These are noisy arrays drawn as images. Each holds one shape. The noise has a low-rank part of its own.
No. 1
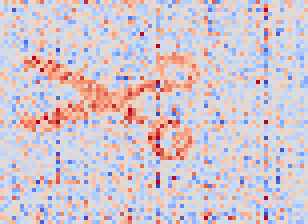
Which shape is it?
pair of scissors
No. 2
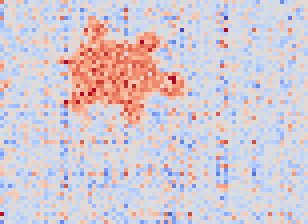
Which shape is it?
turtle
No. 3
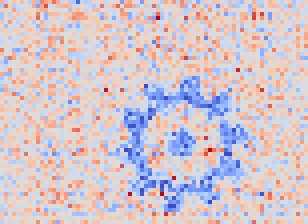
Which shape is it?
gear
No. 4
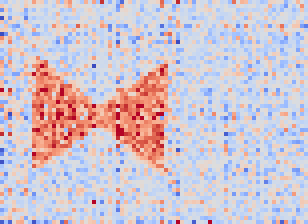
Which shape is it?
bow tie
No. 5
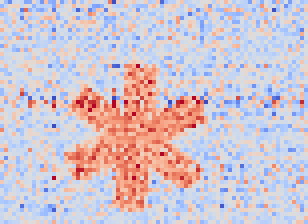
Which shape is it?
asterisk
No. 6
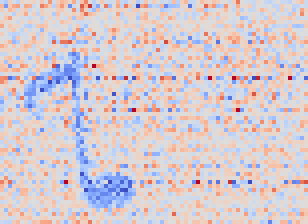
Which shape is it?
musical note
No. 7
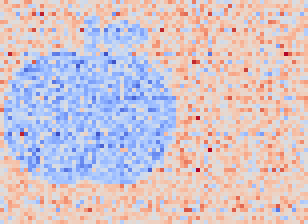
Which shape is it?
apple
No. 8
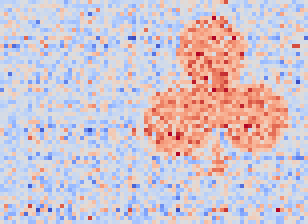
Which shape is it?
club
